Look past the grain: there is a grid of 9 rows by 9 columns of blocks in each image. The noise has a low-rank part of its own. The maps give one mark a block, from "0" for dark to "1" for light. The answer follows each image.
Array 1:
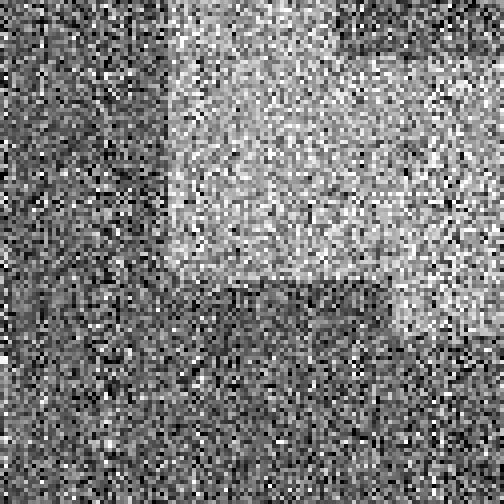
000111000
000111111
000111111
000111111
000111111
000000011
000000000
000000000
000000000
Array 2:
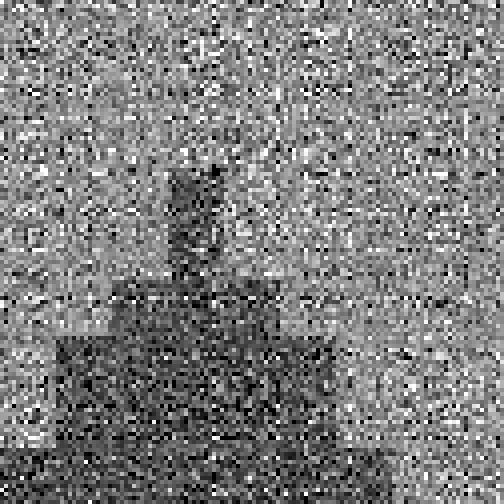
111111111
111111111
111111111
111011111
111011111
110001111
100000111
100000111
000000011
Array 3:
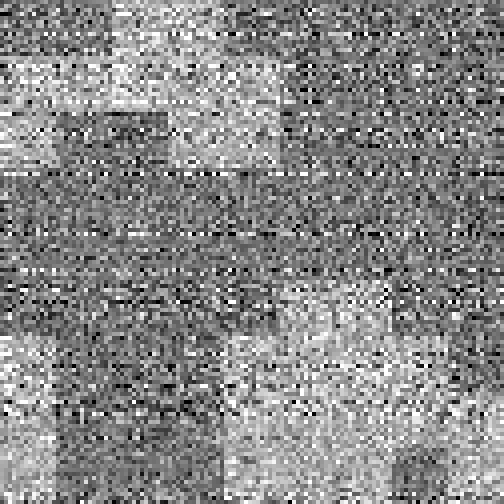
001100000
111110000
100110000
000000000
000000000
000001100
100011110
100011111
100011101
